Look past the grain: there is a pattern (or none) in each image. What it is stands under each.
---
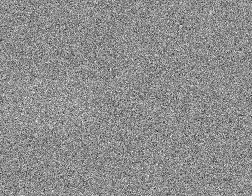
one block
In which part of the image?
middle left
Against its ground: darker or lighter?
lighter
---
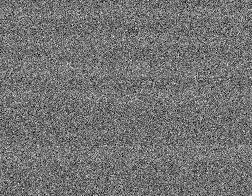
bands of rows
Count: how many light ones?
5
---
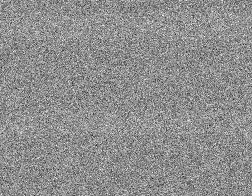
bands of rows
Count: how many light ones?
2
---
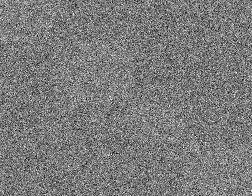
blocks along the diagonal
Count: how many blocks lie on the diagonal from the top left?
4
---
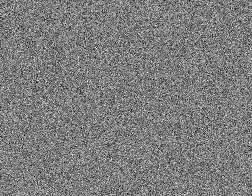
only noise
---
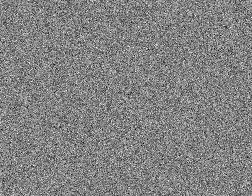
only noise
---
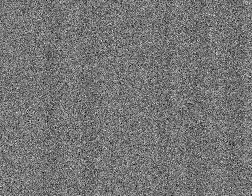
bands of columns
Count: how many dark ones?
5
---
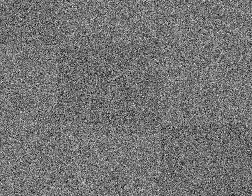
blocks along the diagonal
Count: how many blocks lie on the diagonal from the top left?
3
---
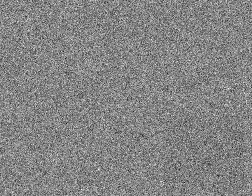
one block
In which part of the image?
bottom right
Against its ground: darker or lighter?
darker
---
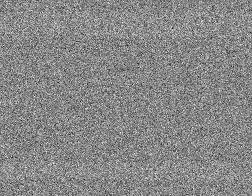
bands of rows
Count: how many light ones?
2
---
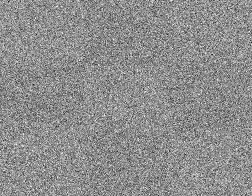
a checkerboard
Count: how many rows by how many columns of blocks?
3 by 3
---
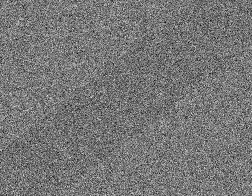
a diagonal band
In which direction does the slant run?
bottom left to top right
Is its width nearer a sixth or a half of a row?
a half
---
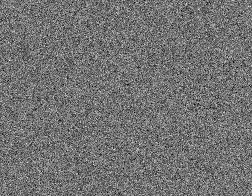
only noise
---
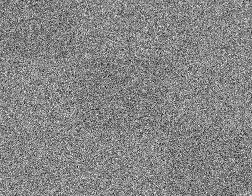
blocks along the diagonal
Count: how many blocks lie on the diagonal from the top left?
3
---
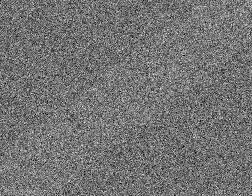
a diagonal band
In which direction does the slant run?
bottom left to top right
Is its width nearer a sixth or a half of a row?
a half
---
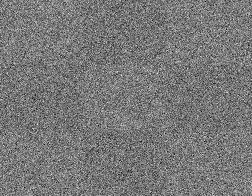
a checkerboard
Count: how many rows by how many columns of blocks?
3 by 3
